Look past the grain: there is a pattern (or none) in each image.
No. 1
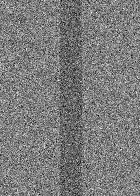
one vertical stripe
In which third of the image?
middle
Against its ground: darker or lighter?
darker
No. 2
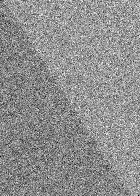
a sharp edge
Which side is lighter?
top right
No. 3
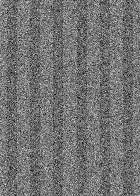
vertical stripes
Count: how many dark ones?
6
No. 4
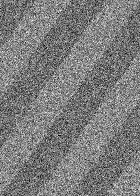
diagonal stripes
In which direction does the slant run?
bottom left to top right
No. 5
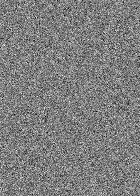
only noise
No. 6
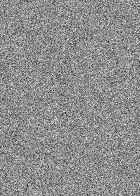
only noise
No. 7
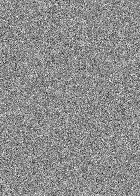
only noise
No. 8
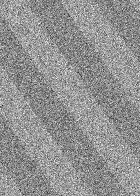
diagonal stripes
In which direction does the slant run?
top left to bottom right
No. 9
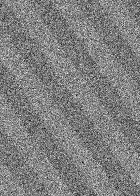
diagonal stripes
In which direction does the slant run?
top left to bottom right
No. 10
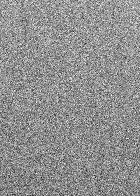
a smooth slope
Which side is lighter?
top
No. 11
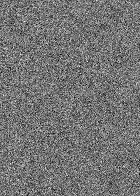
only noise
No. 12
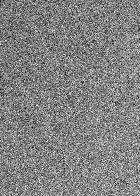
a smooth slope
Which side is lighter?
bottom right
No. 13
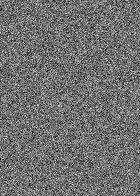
only noise
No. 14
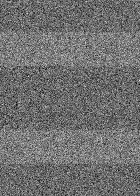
horizontal stripes
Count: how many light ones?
2
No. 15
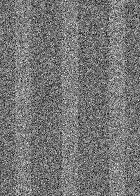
vertical stripes
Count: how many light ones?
3
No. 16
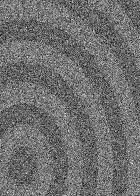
rings round one point
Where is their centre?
bottom left
